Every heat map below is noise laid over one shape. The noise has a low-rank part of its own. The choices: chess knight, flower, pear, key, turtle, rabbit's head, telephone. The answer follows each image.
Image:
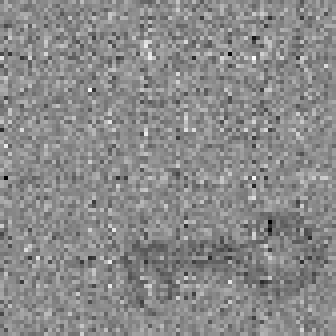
dark key
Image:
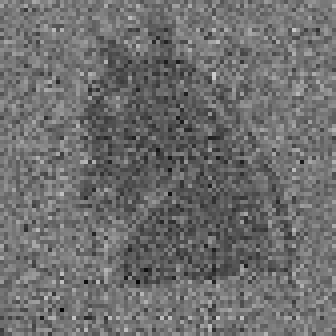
dark chess knight
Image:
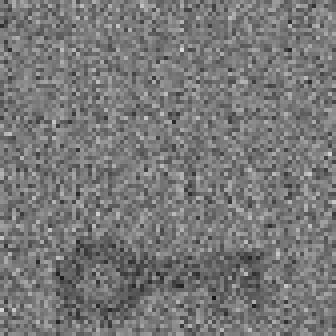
dark key
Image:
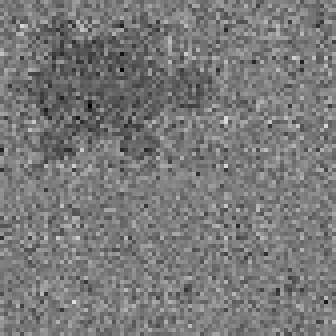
dark turtle
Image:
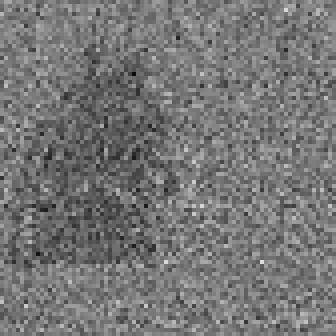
dark chess knight
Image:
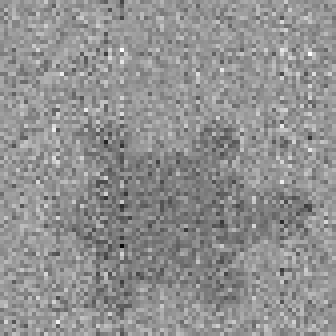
dark turtle
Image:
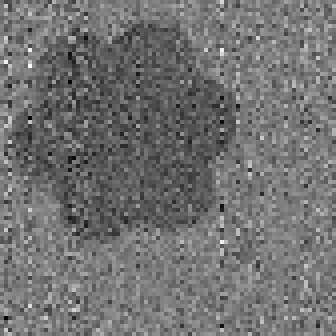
dark flower
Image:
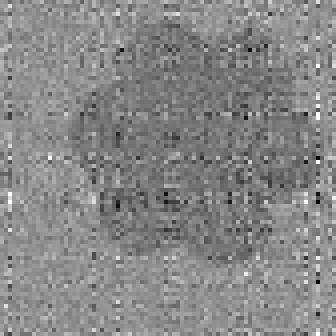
dark flower
